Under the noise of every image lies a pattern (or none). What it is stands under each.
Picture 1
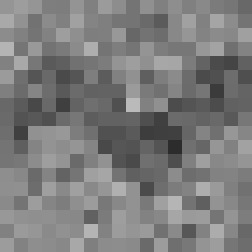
a wavy band
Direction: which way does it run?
left to right
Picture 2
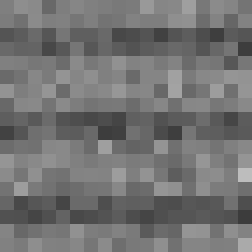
horizontal stripes
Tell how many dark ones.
3
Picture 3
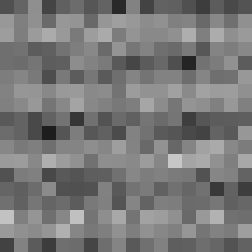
horizontal stripes
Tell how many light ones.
4
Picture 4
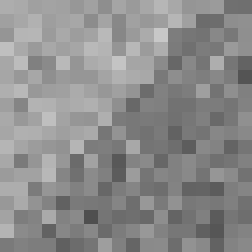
a sharp edge
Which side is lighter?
top left
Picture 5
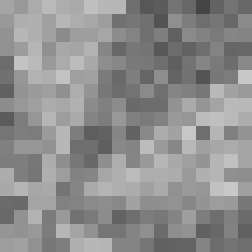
spokes from one point
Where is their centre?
bottom left
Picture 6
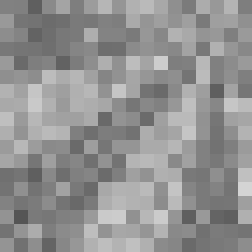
spokes from one point
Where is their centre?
top right
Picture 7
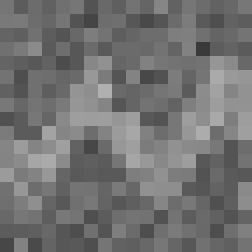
a wavy band
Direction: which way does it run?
left to right
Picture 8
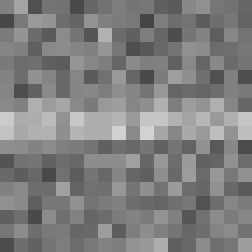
one horizontal stripe
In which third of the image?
middle
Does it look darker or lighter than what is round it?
lighter
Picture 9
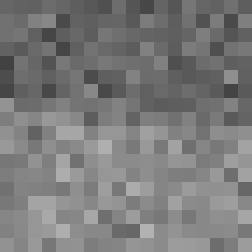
a sharp edge
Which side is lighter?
bottom
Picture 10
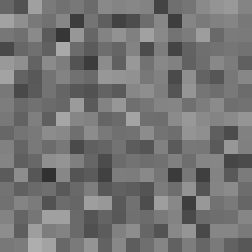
only noise
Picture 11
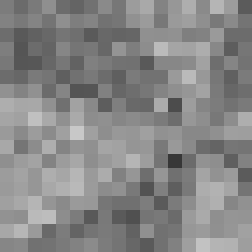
spokes from one point
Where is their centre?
middle right
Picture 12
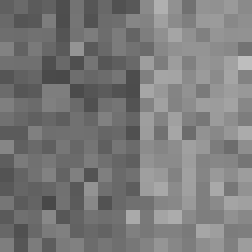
a sharp edge
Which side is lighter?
right
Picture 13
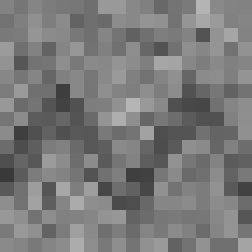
a wavy band
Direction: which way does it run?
left to right
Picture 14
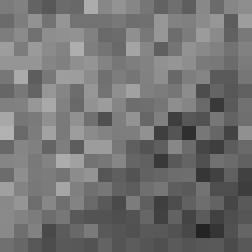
a sharp edge
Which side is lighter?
top left
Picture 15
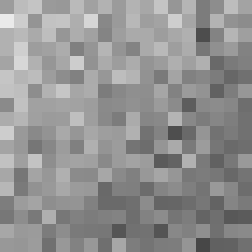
a smooth slope
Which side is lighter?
top left
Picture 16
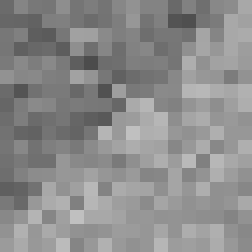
a sharp edge
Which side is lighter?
bottom right
